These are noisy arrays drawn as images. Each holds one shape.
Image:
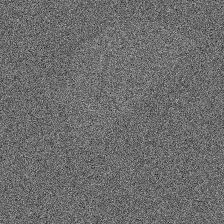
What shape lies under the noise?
half disc
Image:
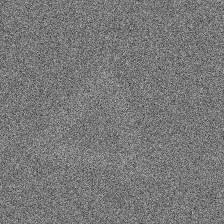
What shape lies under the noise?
triangle frame
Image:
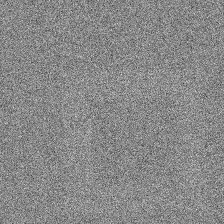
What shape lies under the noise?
square frame
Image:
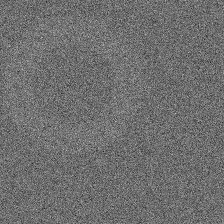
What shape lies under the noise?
ring
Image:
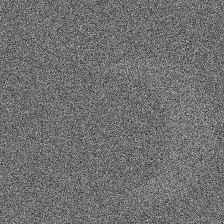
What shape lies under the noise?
crescent
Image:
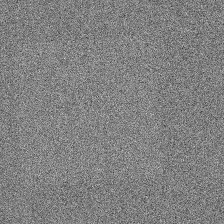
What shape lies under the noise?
square
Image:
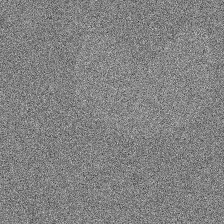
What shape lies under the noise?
disc with a wedge cut out
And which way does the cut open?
up
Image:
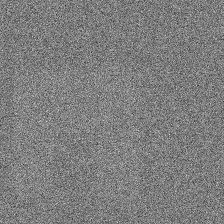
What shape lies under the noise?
square with a notch
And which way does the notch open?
down
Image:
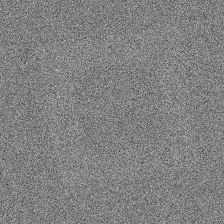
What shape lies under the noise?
square frame
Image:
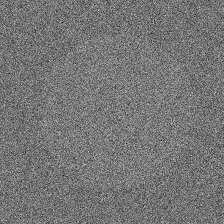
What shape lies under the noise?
disc
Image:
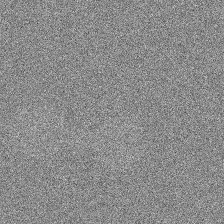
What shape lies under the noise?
dumbbell
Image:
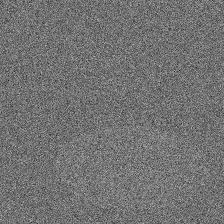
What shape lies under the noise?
ellipse
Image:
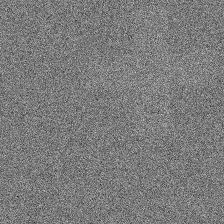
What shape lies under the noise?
cross
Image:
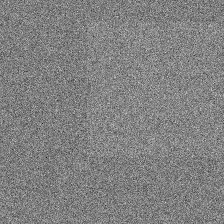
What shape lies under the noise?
square
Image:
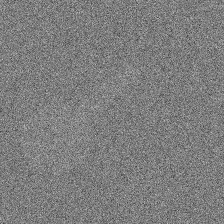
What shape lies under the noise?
lollipop
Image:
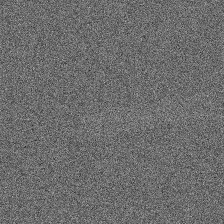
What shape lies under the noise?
bar
